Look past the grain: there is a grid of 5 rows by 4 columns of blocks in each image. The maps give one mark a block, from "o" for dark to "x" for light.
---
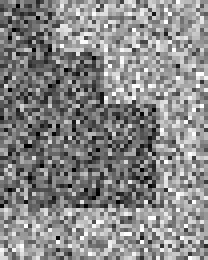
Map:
o x x x
o o x x
o o o x
o o o x
x x x x
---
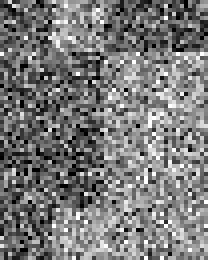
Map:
o x o o
o o x x
o o x x
o o x x
o x x x
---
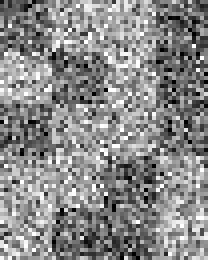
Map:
o x x o
x o x o
o x x o
x x o x
x o o x
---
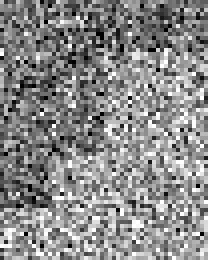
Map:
o o o o
o o x x
o o x x
o x x x
x x x x
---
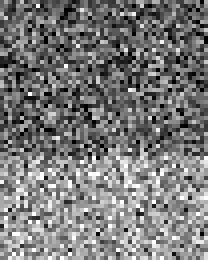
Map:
o o o o
o o o o
o o o o
x x x x
x x x x
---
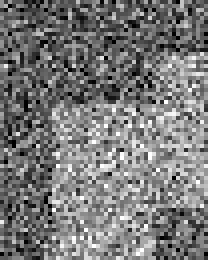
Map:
o o o o
o o o x
o x x x
o x x x
o x x o
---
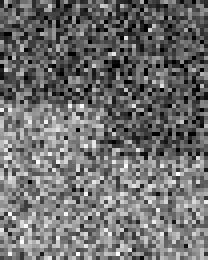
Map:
o o o o
o o o o
x x o o
x x x x
x x x x
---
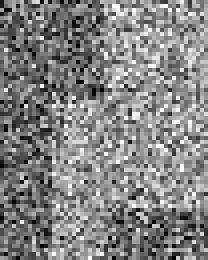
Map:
o o x x
o o x x
o x x x
o x x x
o x o o
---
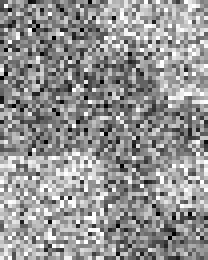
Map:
o o x x
o o o x
o o o o
x x o x
x x o o
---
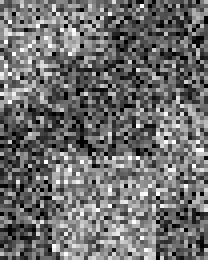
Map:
x x o o
x o o o
o o o x
o x x x
o x x o
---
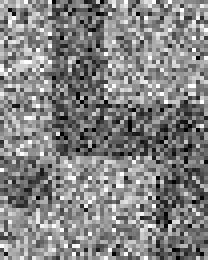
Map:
x o x x
x o x x
x o o o
o x x o
x x x o
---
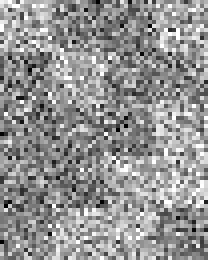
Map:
x o o x
o x o o
o o o x
o o x x
o x x o
